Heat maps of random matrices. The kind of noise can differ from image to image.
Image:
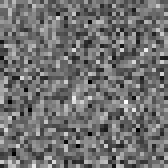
low rank plus noise
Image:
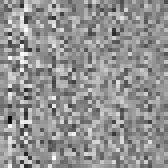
columns of uneven size
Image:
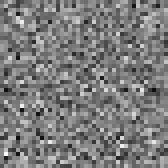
low rank plus noise
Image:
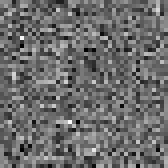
low rank plus noise
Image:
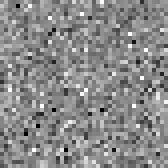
heavy tails
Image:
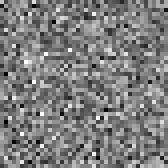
independent entries
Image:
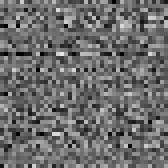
rows of uneven size
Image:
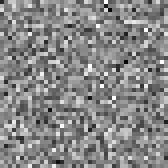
independent entries
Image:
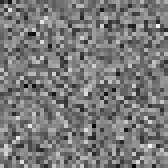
independent entries
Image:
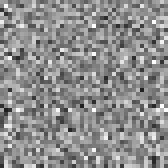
low rank plus noise
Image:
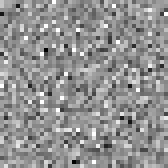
heavy tails
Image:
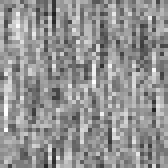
streaked along the columns
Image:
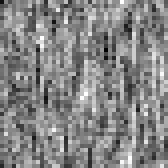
streaked along the columns
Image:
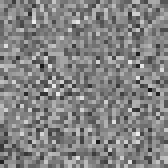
low rank plus noise
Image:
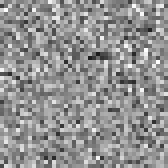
independent entries
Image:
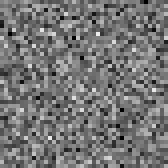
independent entries
